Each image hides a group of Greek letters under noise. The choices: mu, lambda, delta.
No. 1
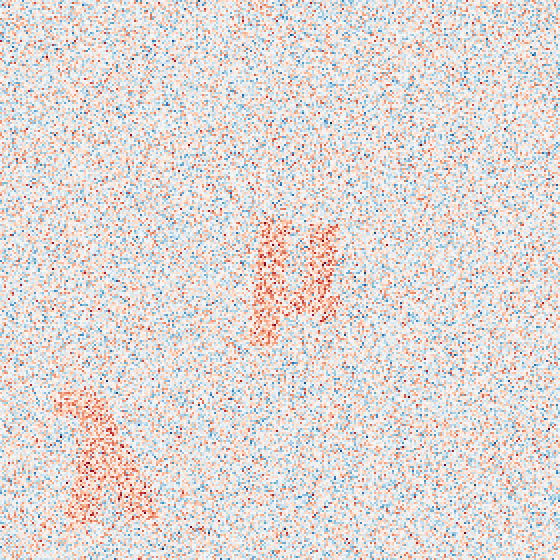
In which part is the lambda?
bottom left
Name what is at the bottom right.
nothing
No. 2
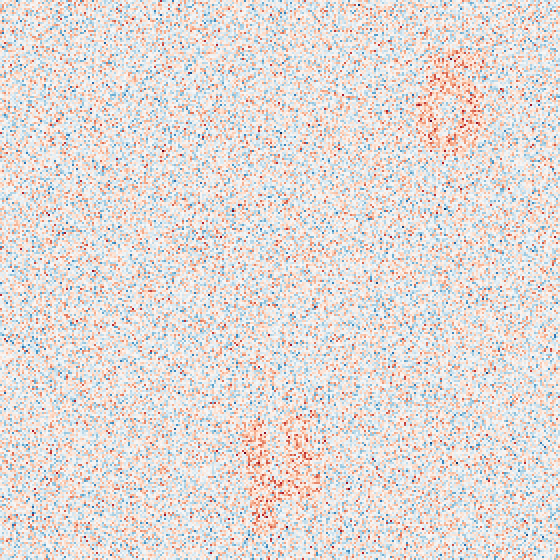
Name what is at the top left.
nothing
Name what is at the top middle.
nothing
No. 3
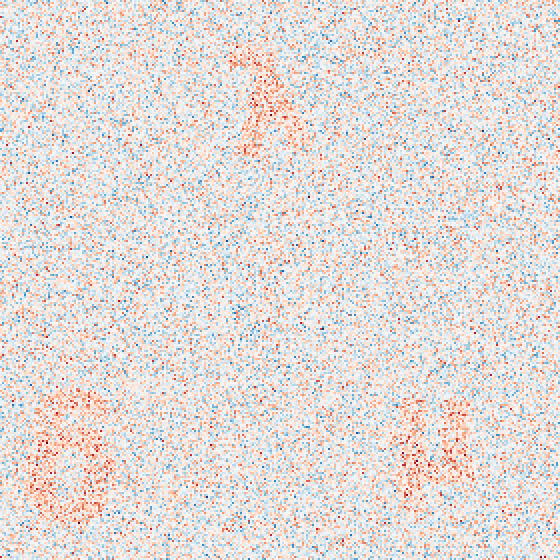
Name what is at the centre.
nothing
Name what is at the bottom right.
mu
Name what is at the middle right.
nothing
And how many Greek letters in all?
3
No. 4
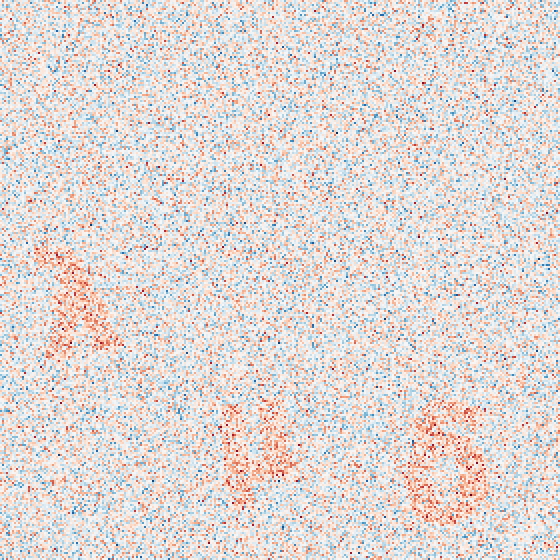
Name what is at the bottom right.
delta
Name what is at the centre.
nothing
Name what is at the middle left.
lambda
